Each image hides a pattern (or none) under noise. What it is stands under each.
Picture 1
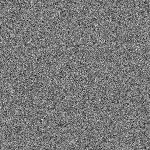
only noise
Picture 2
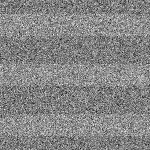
horizontal stripes
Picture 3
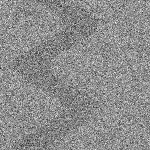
a wavy band
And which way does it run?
top to bottom
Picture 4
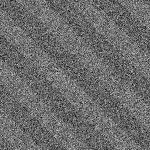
diagonal stripes
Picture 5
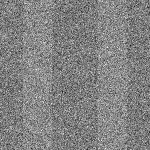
vertical stripes
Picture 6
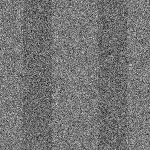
vertical stripes
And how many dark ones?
2
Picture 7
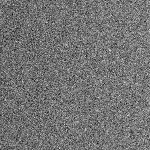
a smooth slope
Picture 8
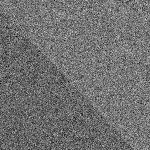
a sharp edge
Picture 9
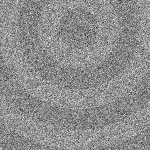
rings round one point
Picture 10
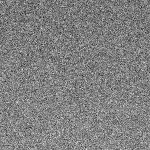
a smooth slope
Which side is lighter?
bottom
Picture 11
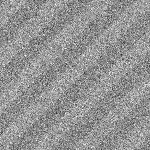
diagonal stripes
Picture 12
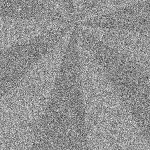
spokes from one point
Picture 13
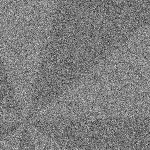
spokes from one point
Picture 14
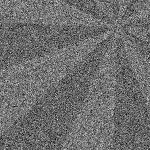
spokes from one point
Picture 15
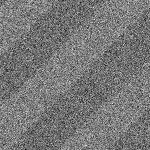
diagonal stripes
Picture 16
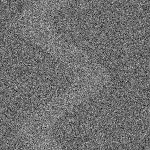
a wavy band
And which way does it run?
top to bottom
